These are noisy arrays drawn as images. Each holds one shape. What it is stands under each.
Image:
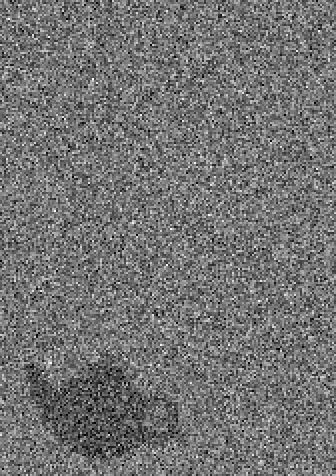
teapot
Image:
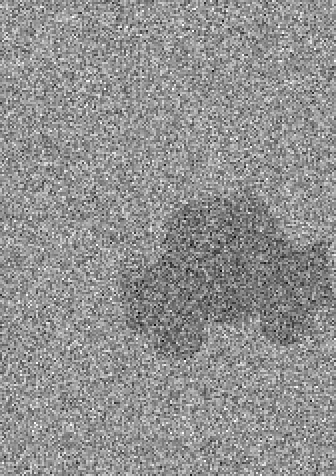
car
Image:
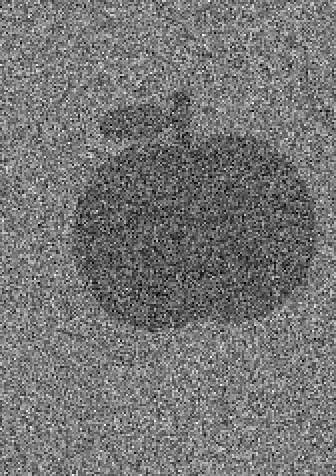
apple
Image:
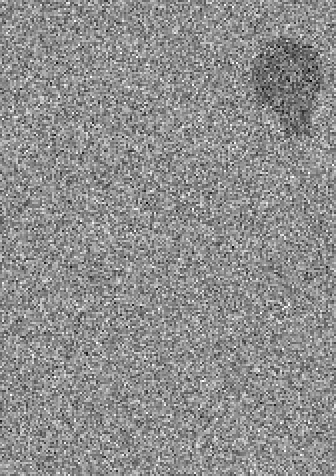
light bulb
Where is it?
top right
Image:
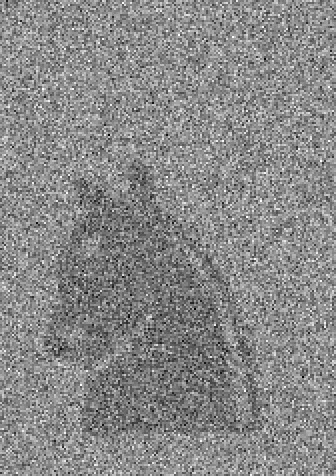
chess knight
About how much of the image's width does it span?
two thirds
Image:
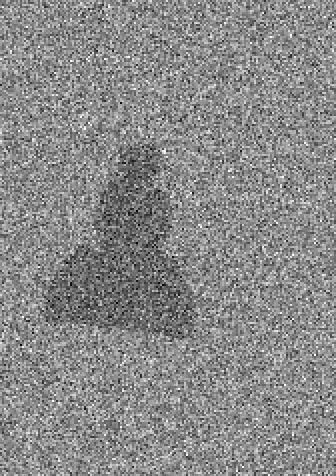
chess pawn
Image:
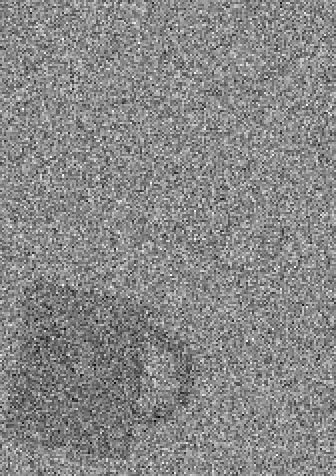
cup
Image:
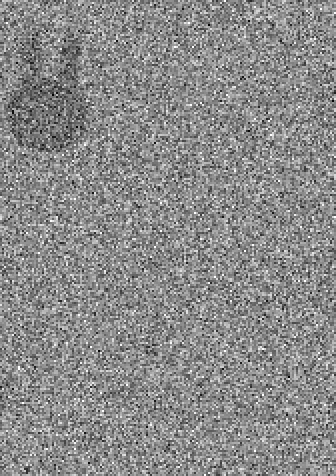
rabbit's head
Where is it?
top left
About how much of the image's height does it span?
a quarter
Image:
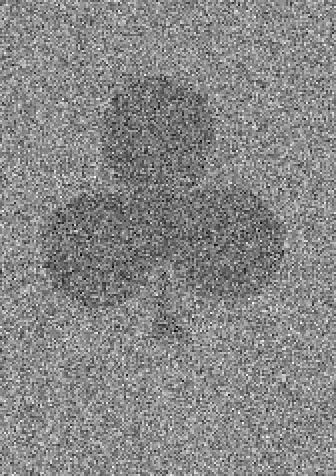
club
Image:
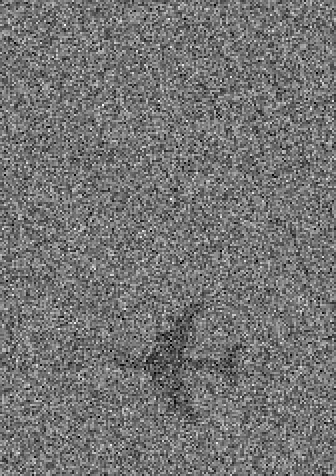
airplane
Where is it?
bottom middle
